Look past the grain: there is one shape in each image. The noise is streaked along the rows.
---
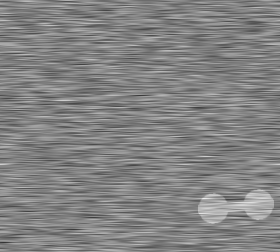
light dumbbell, bottom right
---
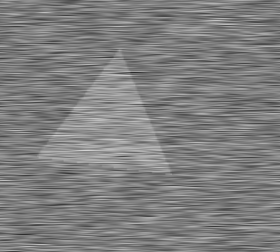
light triangle
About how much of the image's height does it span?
half
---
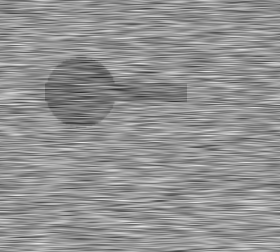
dark lollipop
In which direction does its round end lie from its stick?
left
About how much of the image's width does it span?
half
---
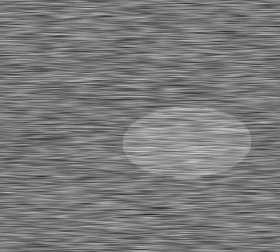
light ellipse
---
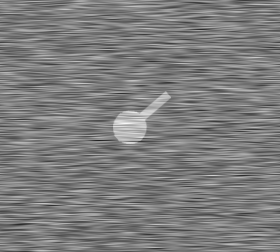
light lollipop, centre
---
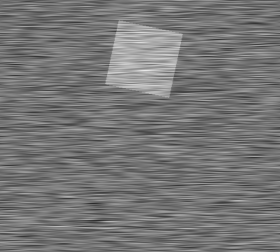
light square, top middle
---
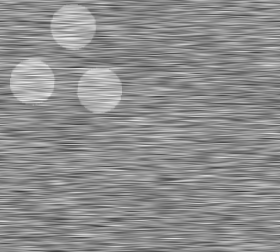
light three dots, top left
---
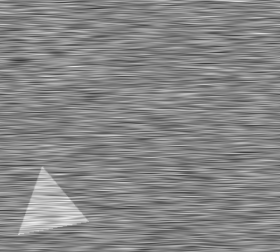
light triangle, bottom left
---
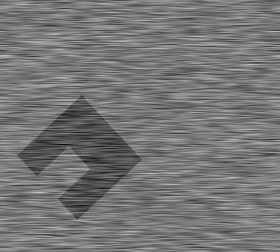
dark square with a notch
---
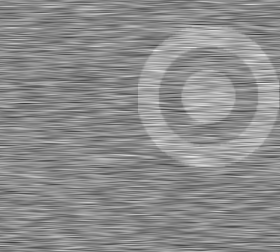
light bullseye
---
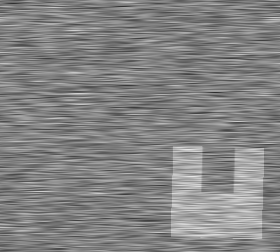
light square with a notch, bottom right
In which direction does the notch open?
up
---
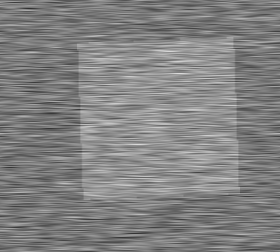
light square
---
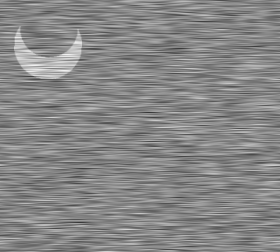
light crescent, top left
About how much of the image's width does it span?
a quarter
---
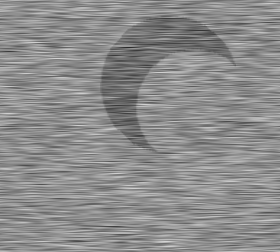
dark crescent
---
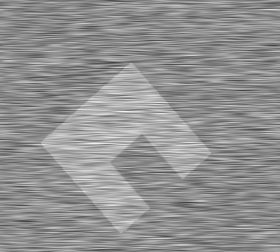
light square with a notch
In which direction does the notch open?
down and right
